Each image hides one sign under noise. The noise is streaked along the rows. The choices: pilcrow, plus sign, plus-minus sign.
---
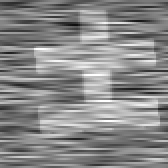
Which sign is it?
plus-minus sign
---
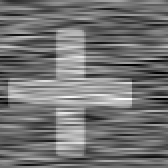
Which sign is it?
plus sign
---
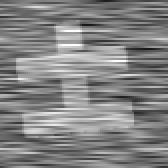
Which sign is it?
plus-minus sign
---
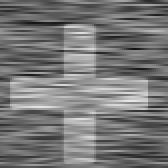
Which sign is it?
plus sign
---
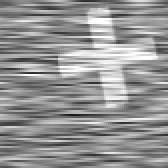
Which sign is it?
plus sign
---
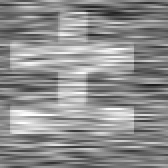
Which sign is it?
plus-minus sign
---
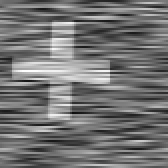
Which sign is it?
plus sign
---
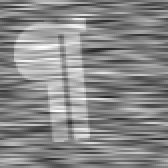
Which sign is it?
pilcrow
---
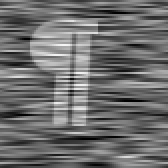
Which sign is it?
pilcrow
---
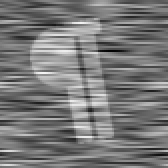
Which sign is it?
pilcrow
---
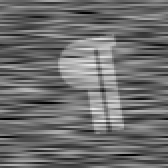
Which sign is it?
pilcrow
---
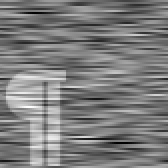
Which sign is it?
pilcrow
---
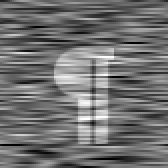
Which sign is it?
pilcrow
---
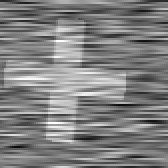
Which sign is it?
plus sign
